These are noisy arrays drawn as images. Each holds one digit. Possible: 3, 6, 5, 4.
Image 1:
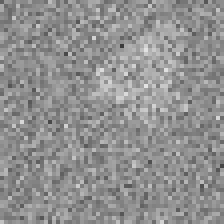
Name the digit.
4
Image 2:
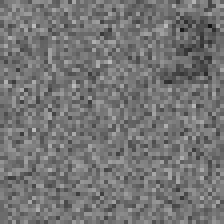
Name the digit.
3
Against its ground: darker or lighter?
darker
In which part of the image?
top right
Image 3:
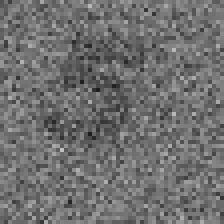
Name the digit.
5
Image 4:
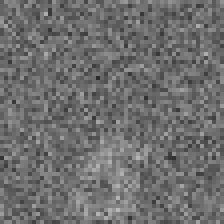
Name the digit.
5
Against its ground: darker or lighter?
lighter
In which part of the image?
bottom middle
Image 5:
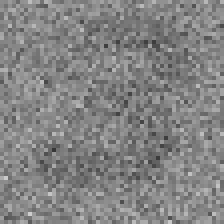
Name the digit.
3
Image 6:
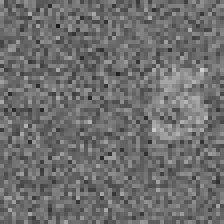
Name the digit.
5
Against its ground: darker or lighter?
lighter
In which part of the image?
middle right
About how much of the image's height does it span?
a third
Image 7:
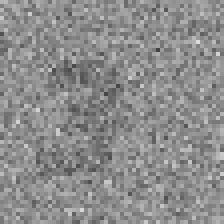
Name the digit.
3
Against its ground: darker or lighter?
darker
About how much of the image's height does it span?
half
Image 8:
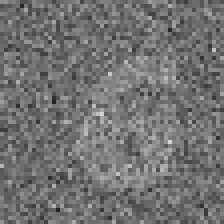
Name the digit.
6
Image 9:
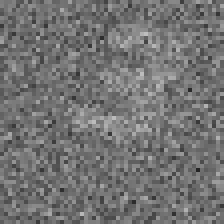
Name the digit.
3
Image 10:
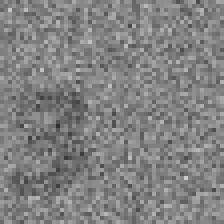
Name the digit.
3
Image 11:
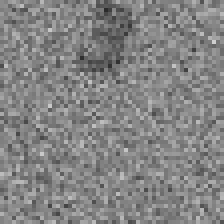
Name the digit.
3
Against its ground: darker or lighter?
darker
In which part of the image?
top middle
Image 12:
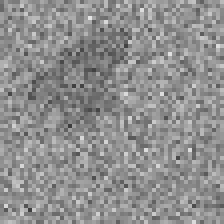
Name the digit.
4
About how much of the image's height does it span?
half
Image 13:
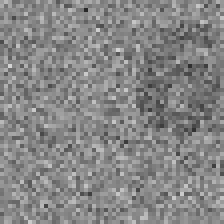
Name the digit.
6
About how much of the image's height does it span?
half
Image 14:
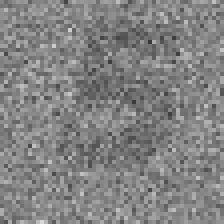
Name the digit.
5
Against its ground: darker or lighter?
darker
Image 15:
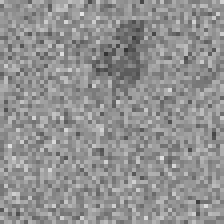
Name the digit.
4
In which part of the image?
top middle
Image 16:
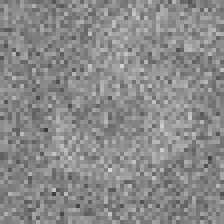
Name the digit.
5
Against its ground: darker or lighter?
lighter
